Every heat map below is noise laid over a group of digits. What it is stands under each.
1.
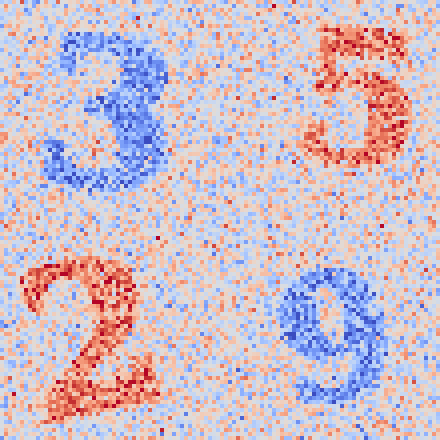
top left: blue 3; top right: red 5; bottom left: red 2; bottom right: blue 9
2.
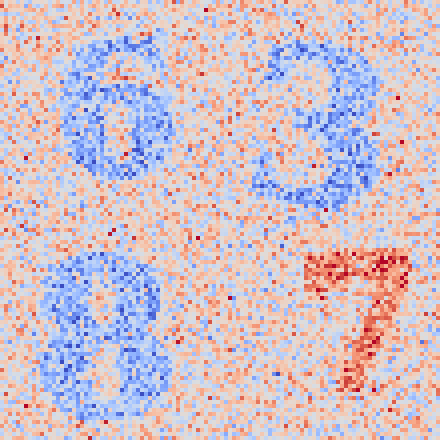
top left: blue 6; top right: blue 3; bottom left: blue 8; bottom right: red 7
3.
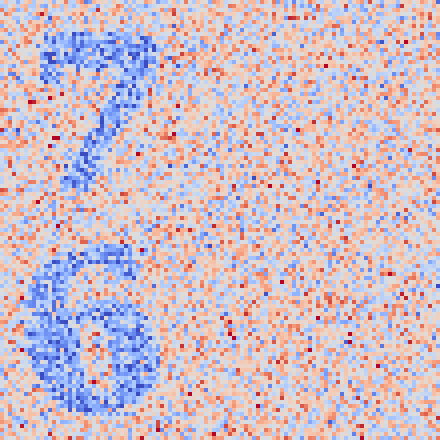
top left: blue 7; bottom left: blue 6
